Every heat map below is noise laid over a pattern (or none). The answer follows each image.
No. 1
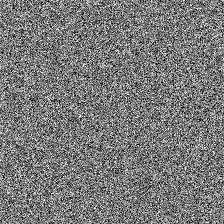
only noise
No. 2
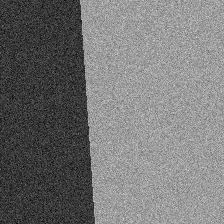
a sharp edge
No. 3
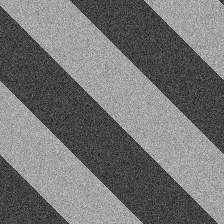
diagonal stripes
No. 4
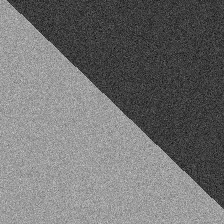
a sharp edge
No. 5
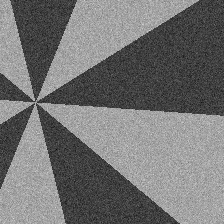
spokes from one point
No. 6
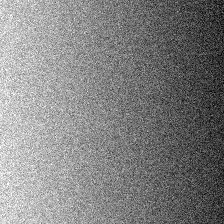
a smooth slope
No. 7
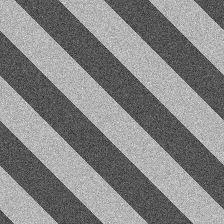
diagonal stripes
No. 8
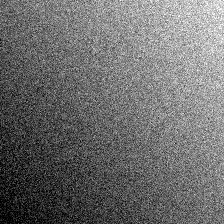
a smooth slope
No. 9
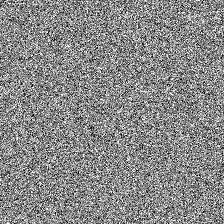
only noise
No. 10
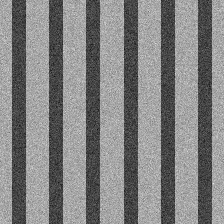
vertical stripes
